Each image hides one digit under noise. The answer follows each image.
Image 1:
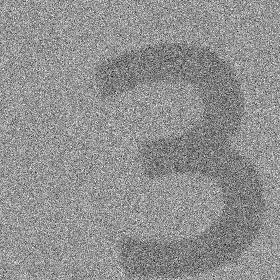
dark 3
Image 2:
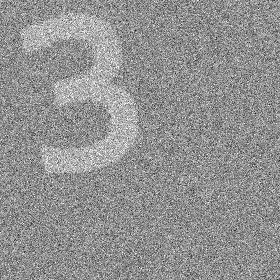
light 3
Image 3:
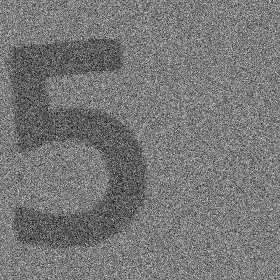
dark 5
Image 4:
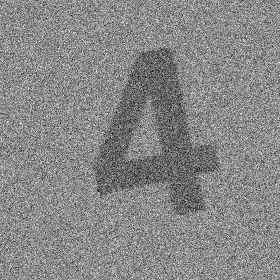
dark 4
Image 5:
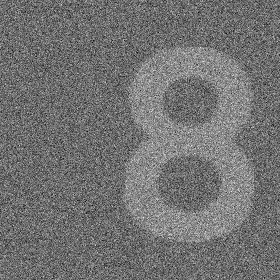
light 8
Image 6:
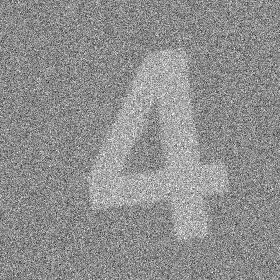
light 4
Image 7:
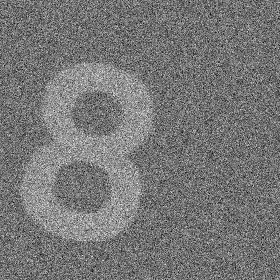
light 8
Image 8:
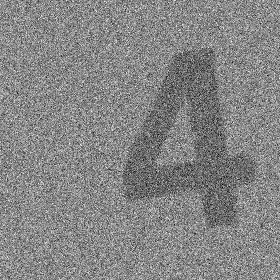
dark 4
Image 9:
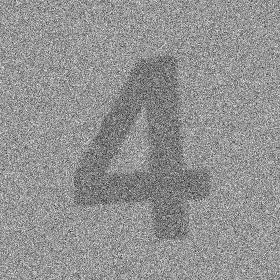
dark 4
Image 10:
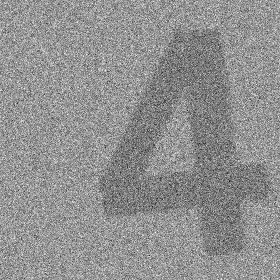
dark 4
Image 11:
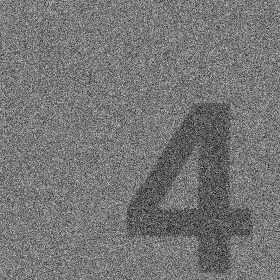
dark 4
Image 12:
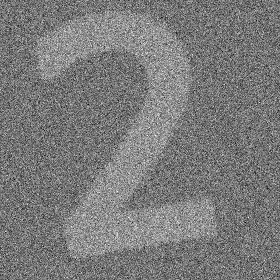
light 2
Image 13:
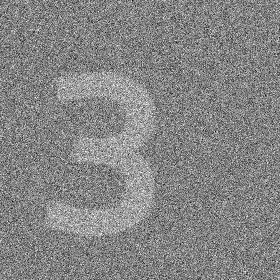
light 3
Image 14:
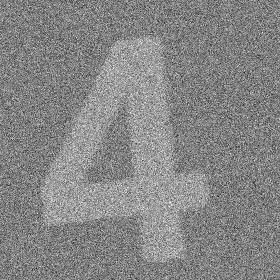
light 4
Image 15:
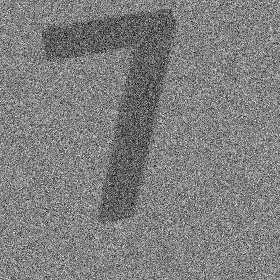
dark 7
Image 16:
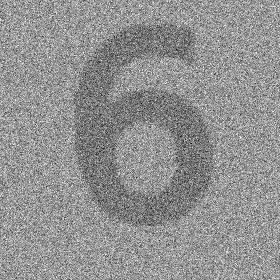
dark 6
